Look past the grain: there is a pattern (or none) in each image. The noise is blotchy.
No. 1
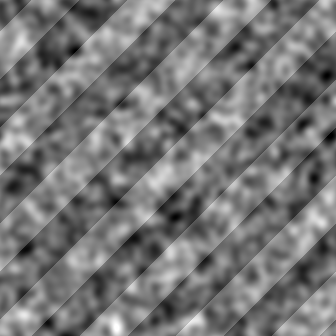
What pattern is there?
diagonal stripes
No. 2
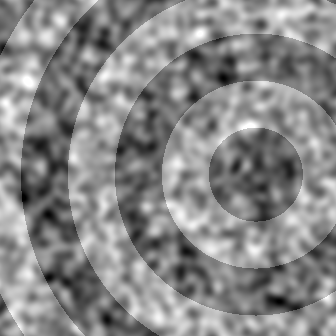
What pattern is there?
rings round one point
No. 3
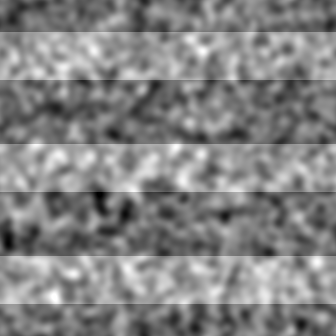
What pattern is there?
horizontal stripes
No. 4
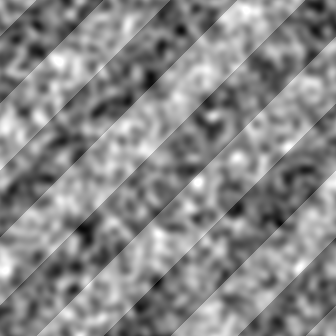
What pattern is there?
diagonal stripes
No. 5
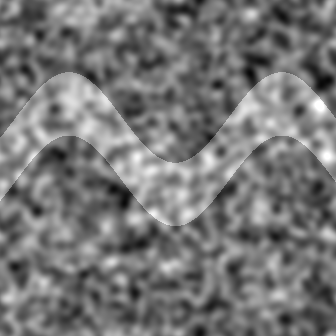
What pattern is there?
a wavy band
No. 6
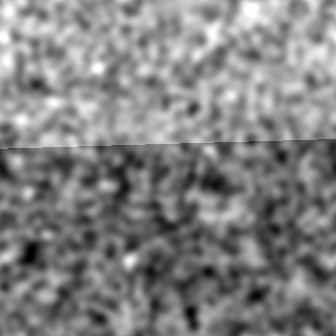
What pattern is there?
a sharp edge
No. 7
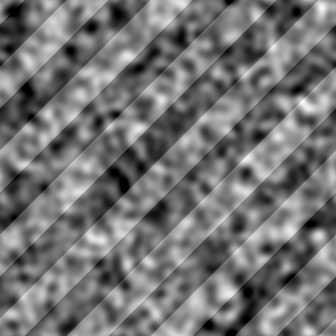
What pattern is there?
diagonal stripes
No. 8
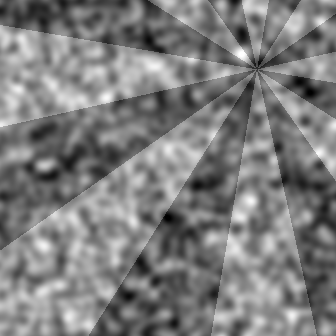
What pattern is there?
spokes from one point
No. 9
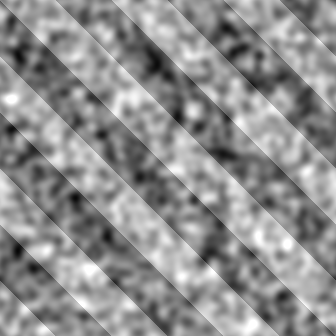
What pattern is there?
diagonal stripes
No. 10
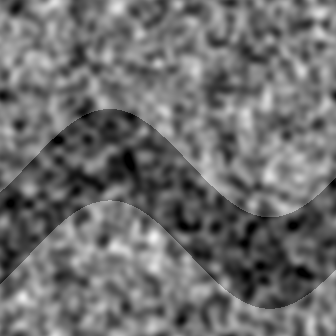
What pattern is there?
a wavy band
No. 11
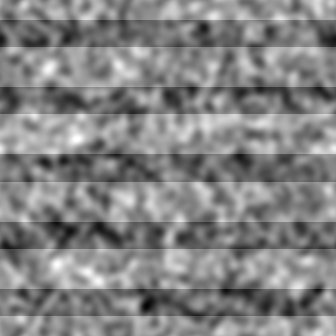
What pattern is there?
horizontal stripes
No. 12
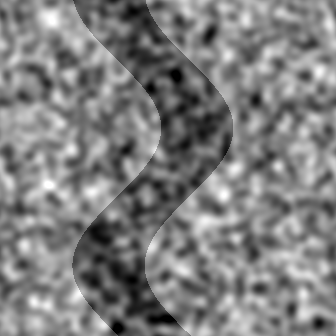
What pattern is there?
a wavy band
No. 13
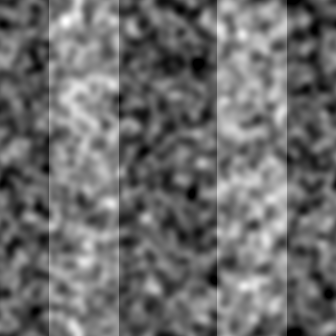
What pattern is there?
vertical stripes
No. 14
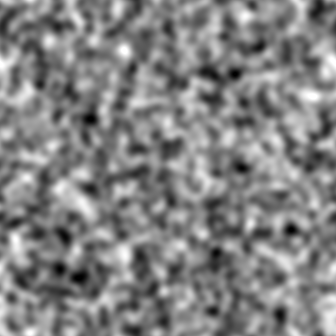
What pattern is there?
only noise
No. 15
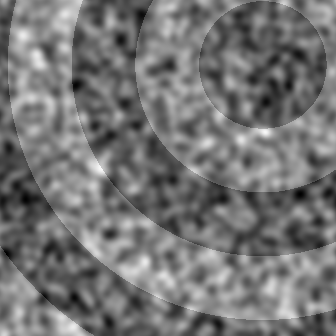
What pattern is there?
rings round one point
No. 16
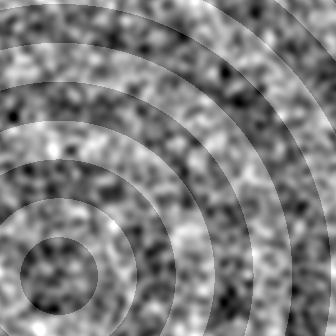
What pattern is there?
rings round one point
